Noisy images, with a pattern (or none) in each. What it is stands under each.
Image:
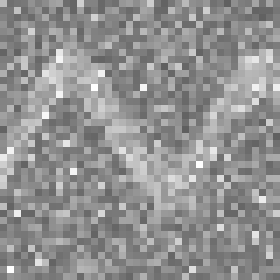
a wavy band
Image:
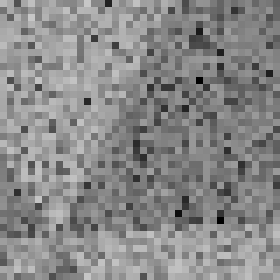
spokes from one point
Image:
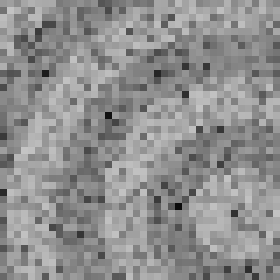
rings round one point
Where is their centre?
bottom right
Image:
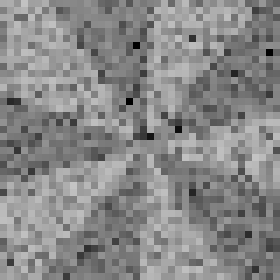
spokes from one point
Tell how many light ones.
5
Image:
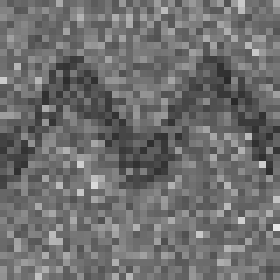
a wavy band
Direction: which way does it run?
left to right
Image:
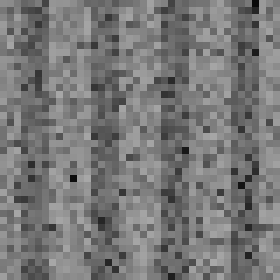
vertical stripes
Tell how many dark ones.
4
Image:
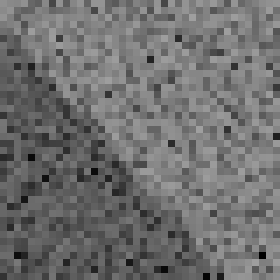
a sharp edge
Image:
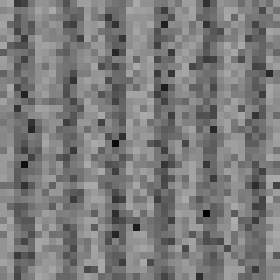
vertical stripes
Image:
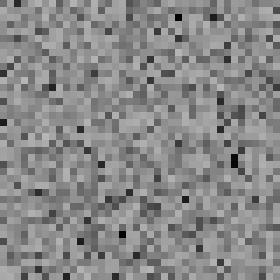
only noise
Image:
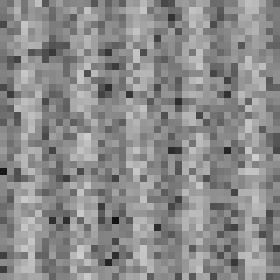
vertical stripes
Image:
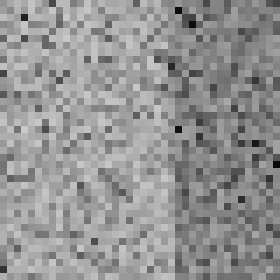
a sharp edge
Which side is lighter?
left
